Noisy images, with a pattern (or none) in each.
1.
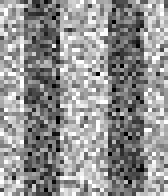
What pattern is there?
vertical stripes
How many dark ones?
2
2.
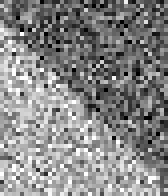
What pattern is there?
a sharp edge
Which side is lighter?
bottom left
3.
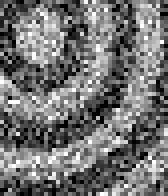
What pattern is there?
rings round one point
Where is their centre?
top left
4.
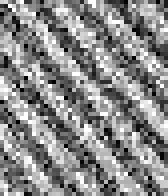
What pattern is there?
diagonal stripes
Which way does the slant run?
top left to bottom right
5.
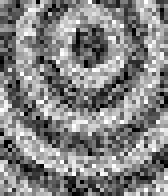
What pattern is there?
rings round one point
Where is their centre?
top middle
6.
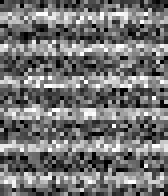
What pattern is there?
horizontal stripes
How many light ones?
6
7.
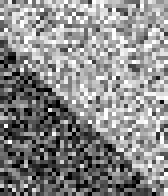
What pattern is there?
a sharp edge
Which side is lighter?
top right
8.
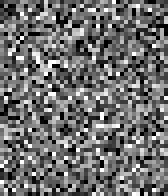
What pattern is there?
only noise
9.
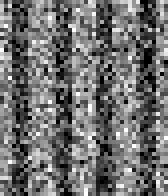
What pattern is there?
vertical stripes
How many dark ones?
4
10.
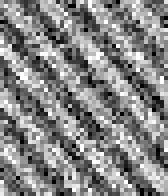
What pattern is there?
diagonal stripes
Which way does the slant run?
top left to bottom right
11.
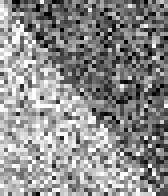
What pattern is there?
a sharp edge
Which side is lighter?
bottom left
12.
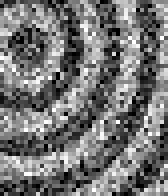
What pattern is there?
rings round one point
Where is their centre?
top left
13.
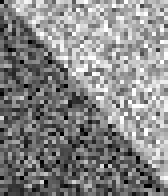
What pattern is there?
a sharp edge
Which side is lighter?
top right
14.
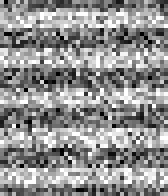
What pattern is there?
horizontal stripes
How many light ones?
5
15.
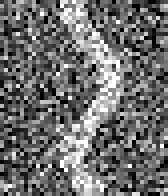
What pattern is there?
a wavy band
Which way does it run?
top to bottom
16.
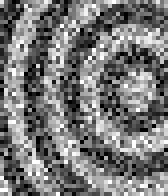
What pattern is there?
rings round one point
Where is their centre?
middle right
